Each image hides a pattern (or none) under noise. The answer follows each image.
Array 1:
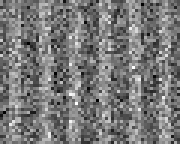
vertical stripes
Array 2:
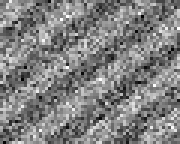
diagonal stripes
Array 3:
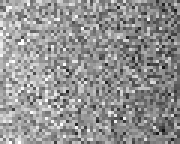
a smooth slope
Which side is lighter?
left
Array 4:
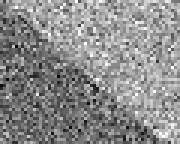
a sharp edge
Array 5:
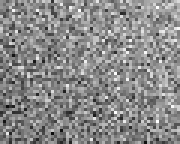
a smooth slope
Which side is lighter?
top right
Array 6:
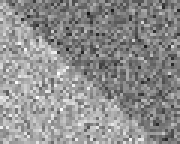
a sharp edge
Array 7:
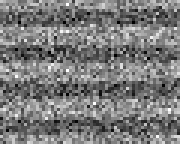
horizontal stripes
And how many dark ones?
4
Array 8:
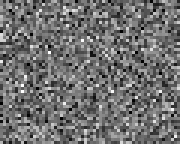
only noise
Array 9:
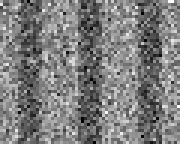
vertical stripes
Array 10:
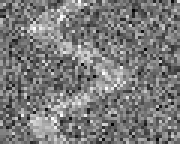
a wavy band
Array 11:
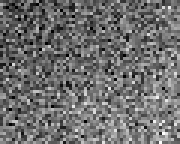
a smooth slope
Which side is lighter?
bottom right
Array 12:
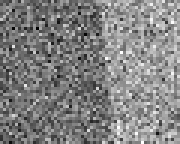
a sharp edge
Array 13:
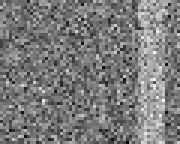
one vertical stripe
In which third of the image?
right
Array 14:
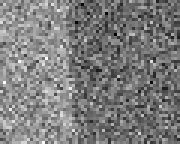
a sharp edge
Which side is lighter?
left
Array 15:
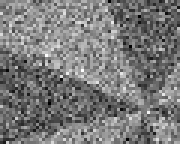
spokes from one point
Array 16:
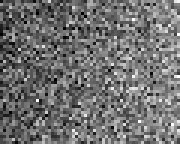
a smooth slope
